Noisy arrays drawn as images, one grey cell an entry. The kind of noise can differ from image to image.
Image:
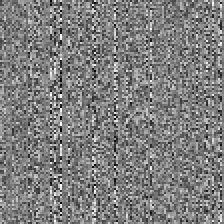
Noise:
columns of uneven size
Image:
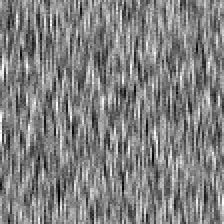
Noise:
streaked along the columns
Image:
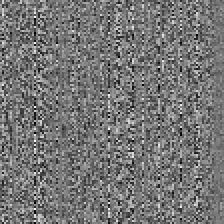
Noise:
columns of uneven size
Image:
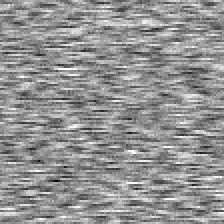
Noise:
streaked along the rows
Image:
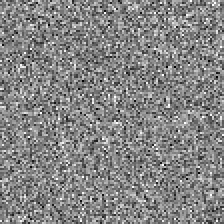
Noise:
independent entries
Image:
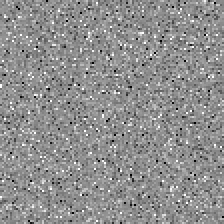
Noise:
heavy tails
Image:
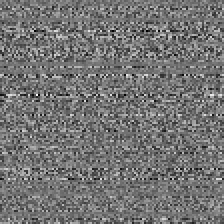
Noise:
rows of uneven size
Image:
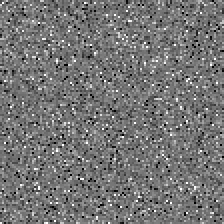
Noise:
heavy tails
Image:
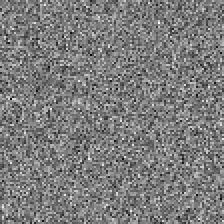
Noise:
independent entries
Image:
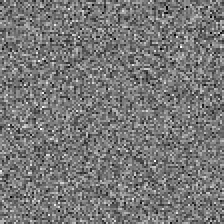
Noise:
independent entries
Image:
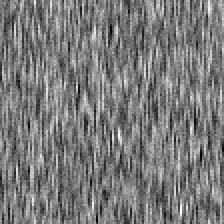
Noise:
streaked along the columns
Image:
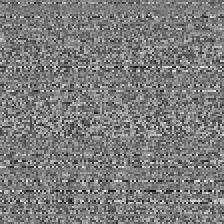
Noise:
rows of uneven size
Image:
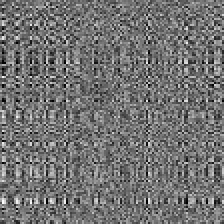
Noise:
low rank plus noise
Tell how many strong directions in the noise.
one
